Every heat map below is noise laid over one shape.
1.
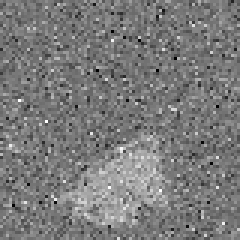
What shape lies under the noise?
chess knight
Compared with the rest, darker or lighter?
lighter
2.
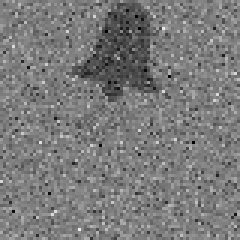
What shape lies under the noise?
bell
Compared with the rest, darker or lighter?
darker
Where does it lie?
top middle
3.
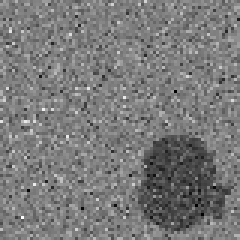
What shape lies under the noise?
apple
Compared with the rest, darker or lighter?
darker
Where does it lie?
bottom right
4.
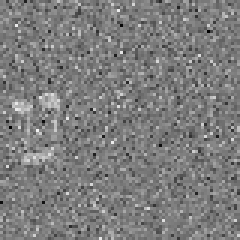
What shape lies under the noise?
pair of musical notes
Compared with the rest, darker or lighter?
lighter
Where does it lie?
middle left
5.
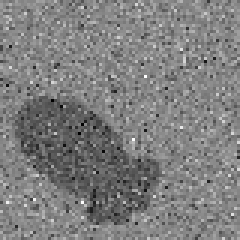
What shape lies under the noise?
footprint
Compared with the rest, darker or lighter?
darker
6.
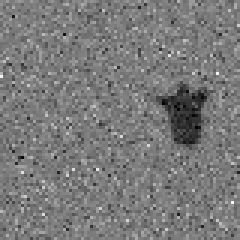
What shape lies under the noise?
bell
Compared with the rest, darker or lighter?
darker
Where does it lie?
middle right
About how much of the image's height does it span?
a quarter
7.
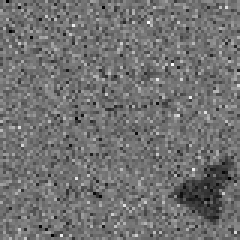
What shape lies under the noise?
chess pawn
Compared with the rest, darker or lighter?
darker
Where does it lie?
bottom right
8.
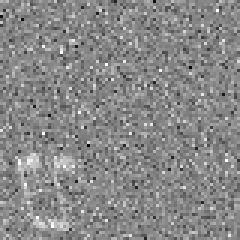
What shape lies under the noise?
pair of musical notes
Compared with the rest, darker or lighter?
lighter
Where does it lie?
bottom left
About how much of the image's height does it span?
a third
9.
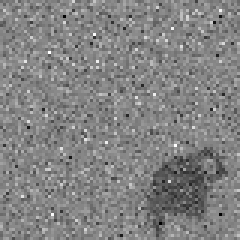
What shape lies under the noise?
teapot
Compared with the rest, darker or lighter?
darker
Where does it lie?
bottom right
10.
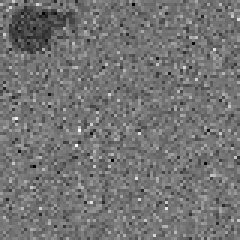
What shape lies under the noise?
pear
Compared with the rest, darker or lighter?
darker
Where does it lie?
top left
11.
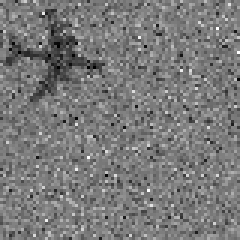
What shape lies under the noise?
airplane
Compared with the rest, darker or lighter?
darker
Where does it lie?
top left
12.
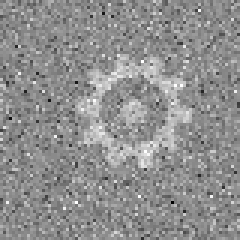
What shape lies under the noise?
gear
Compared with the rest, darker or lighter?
lighter
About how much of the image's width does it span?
half
